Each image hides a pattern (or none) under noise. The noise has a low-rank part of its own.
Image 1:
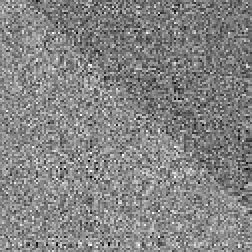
a sharp edge
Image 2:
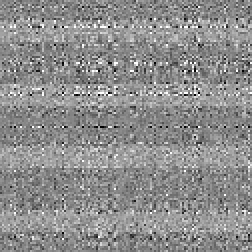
horizontal stripes
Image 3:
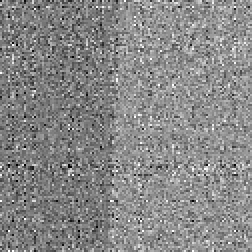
a sharp edge
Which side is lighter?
right
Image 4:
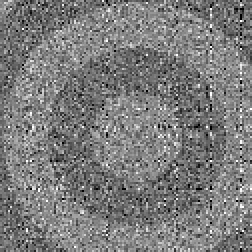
rings round one point
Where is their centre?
centre
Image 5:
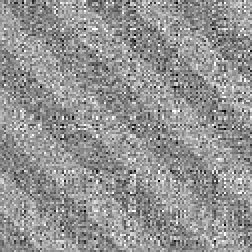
diagonal stripes
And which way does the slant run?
top left to bottom right
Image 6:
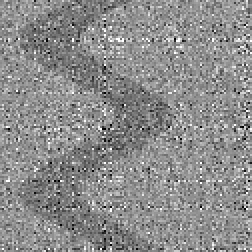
a wavy band
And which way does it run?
top to bottom
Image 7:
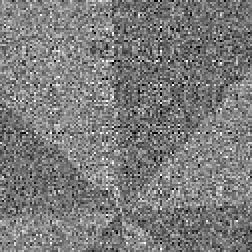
spokes from one point
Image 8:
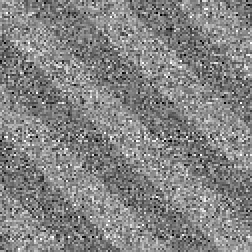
diagonal stripes
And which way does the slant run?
top left to bottom right
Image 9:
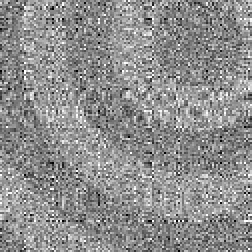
rings round one point
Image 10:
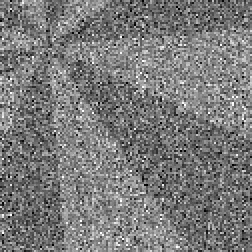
spokes from one point
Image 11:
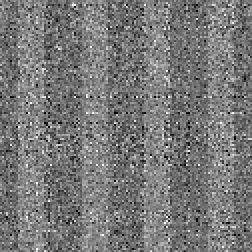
vertical stripes
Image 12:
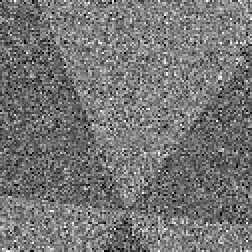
spokes from one point
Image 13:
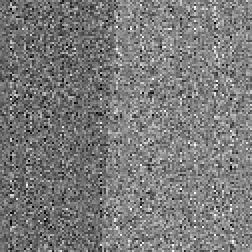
a sharp edge
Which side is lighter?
right
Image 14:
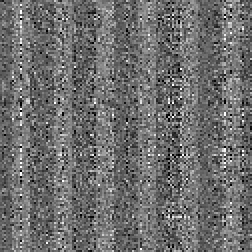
vertical stripes
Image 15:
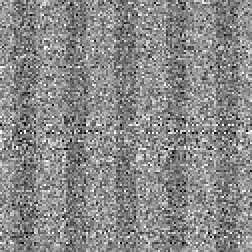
vertical stripes
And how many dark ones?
5
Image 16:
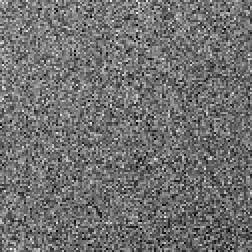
a smooth slope
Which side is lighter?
top left
